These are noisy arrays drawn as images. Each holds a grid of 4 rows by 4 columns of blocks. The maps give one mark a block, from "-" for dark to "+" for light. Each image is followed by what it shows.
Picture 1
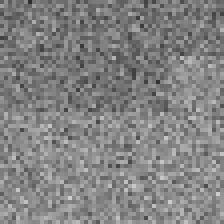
----
---+
++++
++++
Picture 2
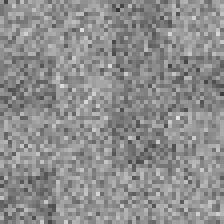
++-+
-+--
++-+
-+++
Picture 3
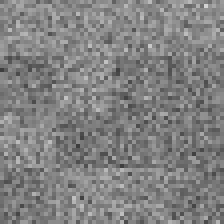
++++
-+--
+---
-++-
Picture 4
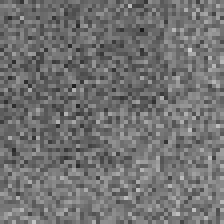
---+
---+
--++
++++
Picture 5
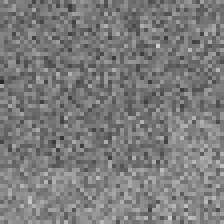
----
----
---+
++++
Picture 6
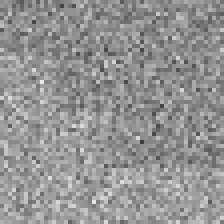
----
+---
++--
++++
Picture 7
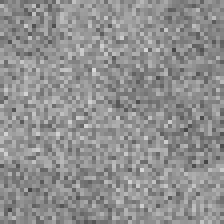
-++-
++--
+++-
--++
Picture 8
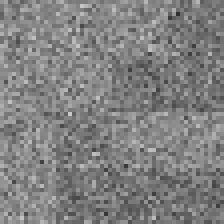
+++-
++--
+-++
+---
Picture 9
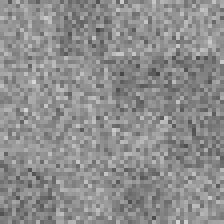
+-++
++--
+++-
-+-+
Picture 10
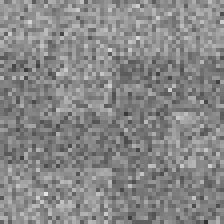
++++
-+--
---+
++--
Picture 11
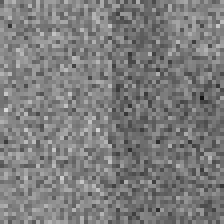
++-+
++--
++--
++--
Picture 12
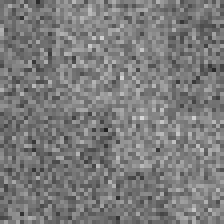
-++-
-++-
--++
---+
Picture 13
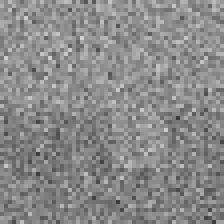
++++
++++
--+-
----
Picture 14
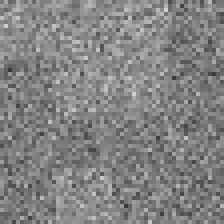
+++-
-++-
----
-+--
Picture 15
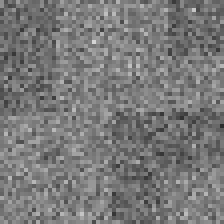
-++-
-+++
++--
++-+
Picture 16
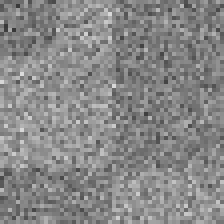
-+--
++--
++--
--++
